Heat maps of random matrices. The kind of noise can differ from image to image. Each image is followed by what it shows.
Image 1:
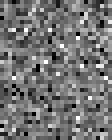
heavy tails
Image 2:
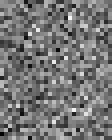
independent entries
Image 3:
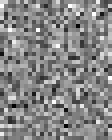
low rank plus noise
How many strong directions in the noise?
five to eight
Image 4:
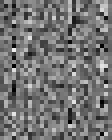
columns of uneven size
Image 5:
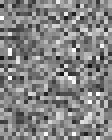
low rank plus noise
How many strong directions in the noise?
three or four
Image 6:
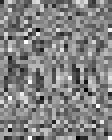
low rank plus noise
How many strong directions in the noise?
two
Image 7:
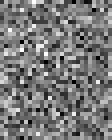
independent entries
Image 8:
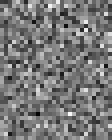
independent entries
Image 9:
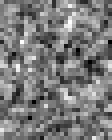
blotchy
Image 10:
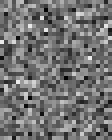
independent entries
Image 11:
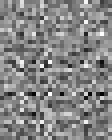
low rank plus noise
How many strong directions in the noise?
two
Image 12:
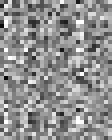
low rank plus noise
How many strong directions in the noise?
one
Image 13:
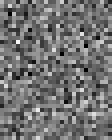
independent entries
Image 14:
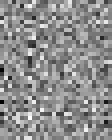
low rank plus noise
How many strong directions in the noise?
three or four
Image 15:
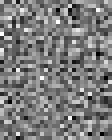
low rank plus noise
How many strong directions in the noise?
three or four
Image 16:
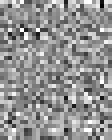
low rank plus noise
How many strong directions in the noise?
two
